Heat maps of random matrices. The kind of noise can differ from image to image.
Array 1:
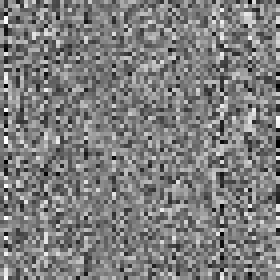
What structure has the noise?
columns of uneven size
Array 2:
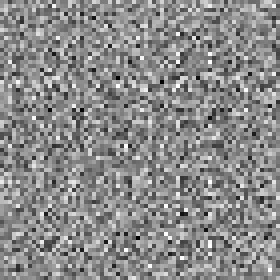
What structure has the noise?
low rank plus noise
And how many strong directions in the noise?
three or four
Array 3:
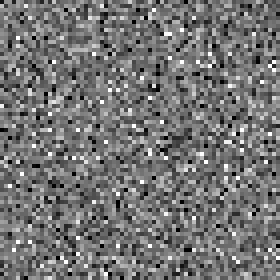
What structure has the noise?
heavy tails
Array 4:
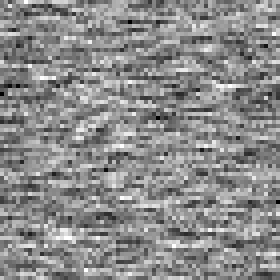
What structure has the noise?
streaked along the rows
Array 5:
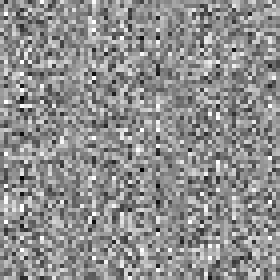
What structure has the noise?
columns of uneven size
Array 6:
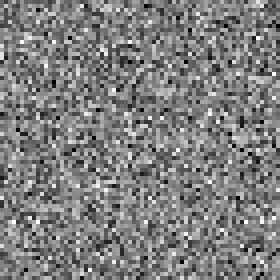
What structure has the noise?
independent entries
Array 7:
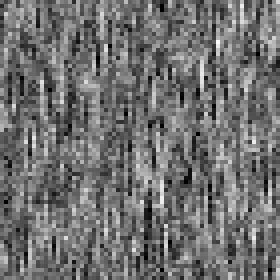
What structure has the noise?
streaked along the columns
